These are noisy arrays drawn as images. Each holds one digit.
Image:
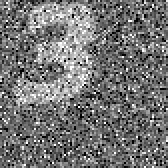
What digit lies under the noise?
3
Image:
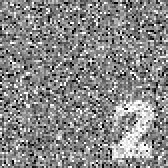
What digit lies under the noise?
2
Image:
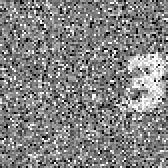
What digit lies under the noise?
3
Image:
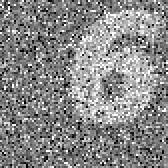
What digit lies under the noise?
6
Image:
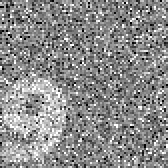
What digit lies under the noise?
9
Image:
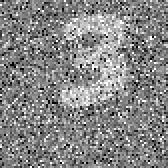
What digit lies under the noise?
3
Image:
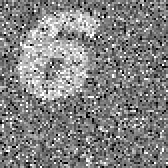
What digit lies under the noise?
6
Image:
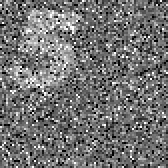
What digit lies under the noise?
5
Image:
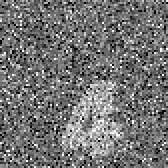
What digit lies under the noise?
4
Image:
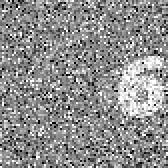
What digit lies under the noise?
6
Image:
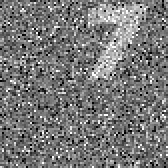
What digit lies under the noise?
7
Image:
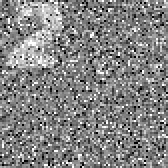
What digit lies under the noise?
2
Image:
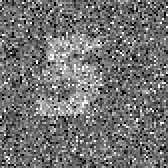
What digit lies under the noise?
5
